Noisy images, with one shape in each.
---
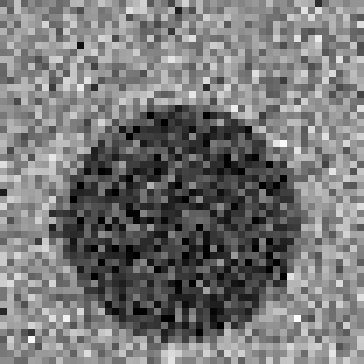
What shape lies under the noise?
disc
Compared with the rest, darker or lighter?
darker
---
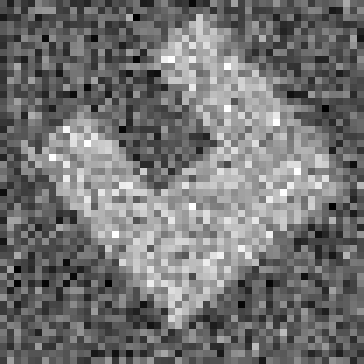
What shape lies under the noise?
square with a notch
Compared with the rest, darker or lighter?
lighter
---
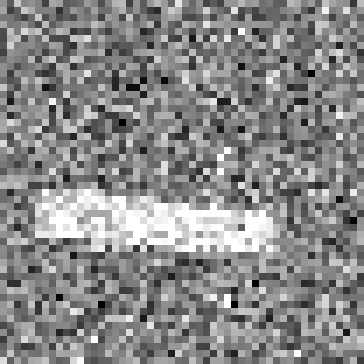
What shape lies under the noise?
bar
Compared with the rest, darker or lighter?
lighter
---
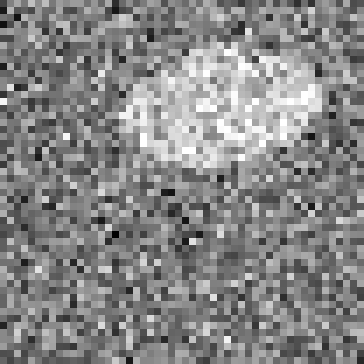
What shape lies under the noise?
ellipse
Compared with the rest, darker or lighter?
lighter
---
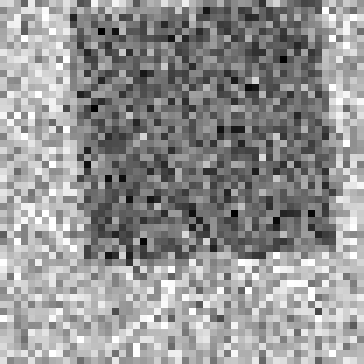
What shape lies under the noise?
square
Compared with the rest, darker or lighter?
darker
